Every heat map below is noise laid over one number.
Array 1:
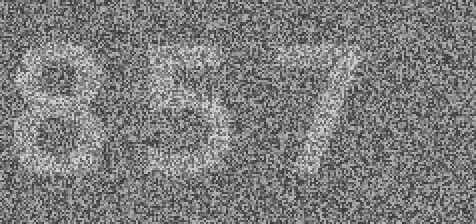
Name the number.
857
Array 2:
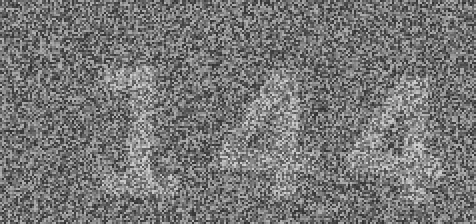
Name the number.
144
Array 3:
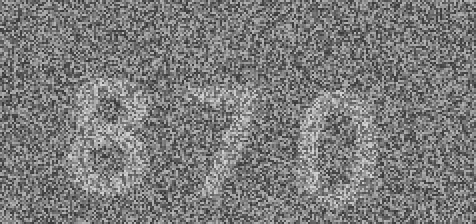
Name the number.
870
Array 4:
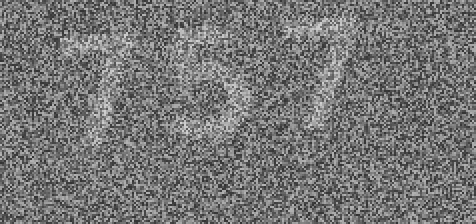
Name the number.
757
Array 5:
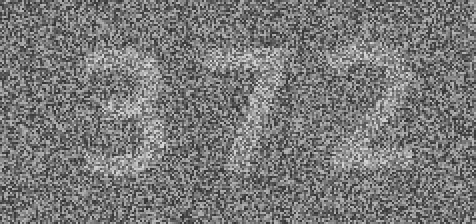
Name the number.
372
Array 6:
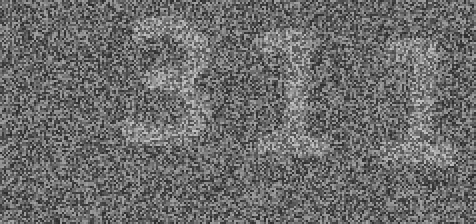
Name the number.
311
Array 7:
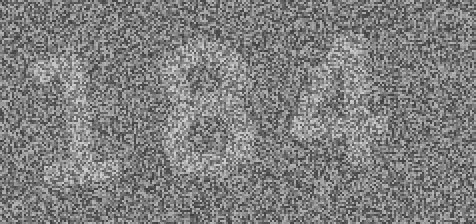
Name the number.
184
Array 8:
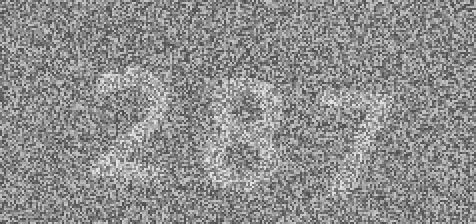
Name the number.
287
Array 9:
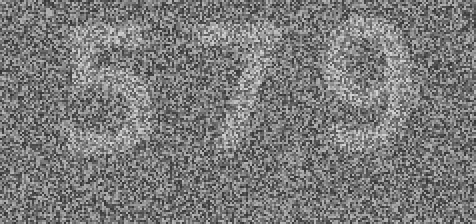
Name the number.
579
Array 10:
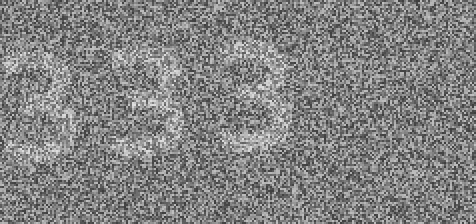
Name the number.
333
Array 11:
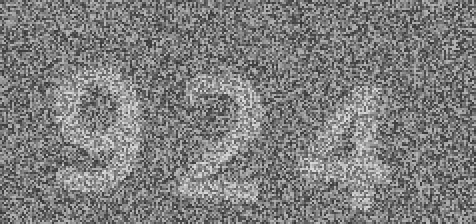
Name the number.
924
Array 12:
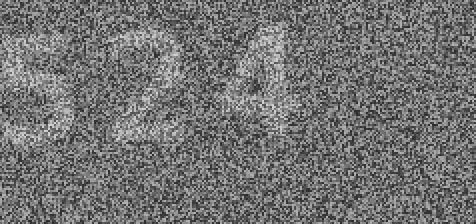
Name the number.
524
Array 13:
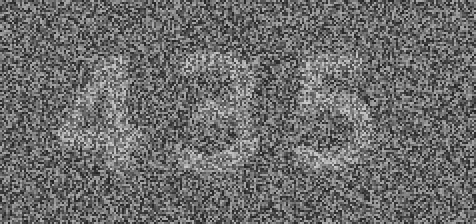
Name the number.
435
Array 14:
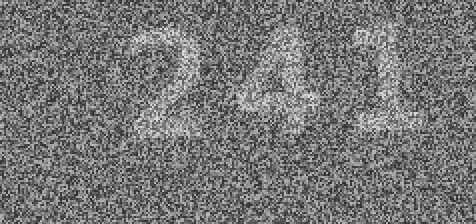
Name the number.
241
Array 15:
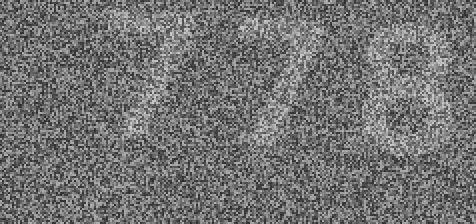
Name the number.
778
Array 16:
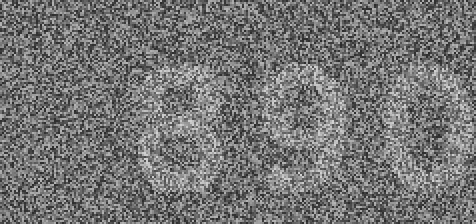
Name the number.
890
